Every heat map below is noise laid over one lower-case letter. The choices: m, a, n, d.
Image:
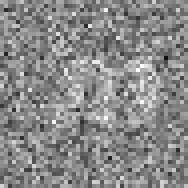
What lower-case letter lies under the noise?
m
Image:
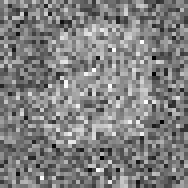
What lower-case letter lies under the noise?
a
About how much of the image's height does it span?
two thirds
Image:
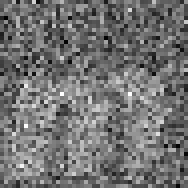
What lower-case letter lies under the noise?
m
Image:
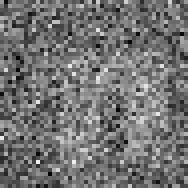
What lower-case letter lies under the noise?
n
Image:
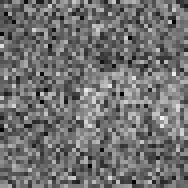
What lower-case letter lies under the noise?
m
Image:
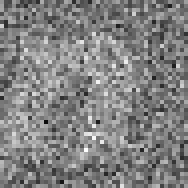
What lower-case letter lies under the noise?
n
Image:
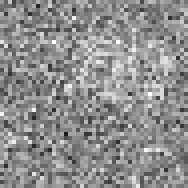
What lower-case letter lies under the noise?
m
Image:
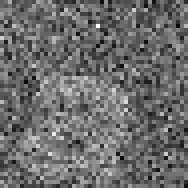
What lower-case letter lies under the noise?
a
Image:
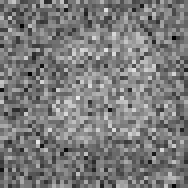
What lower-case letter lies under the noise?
a
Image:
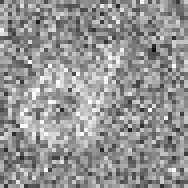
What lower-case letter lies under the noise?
d
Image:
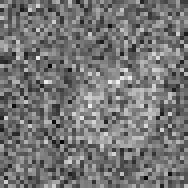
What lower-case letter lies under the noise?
d
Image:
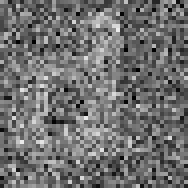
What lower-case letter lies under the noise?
d
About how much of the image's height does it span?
nearly all
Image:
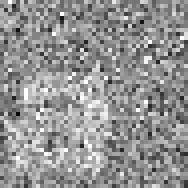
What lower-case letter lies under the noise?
a
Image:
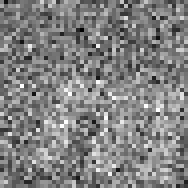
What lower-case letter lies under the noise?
m
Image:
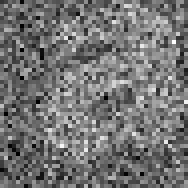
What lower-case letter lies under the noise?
a
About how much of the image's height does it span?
nearly all
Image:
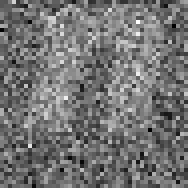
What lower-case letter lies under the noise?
n
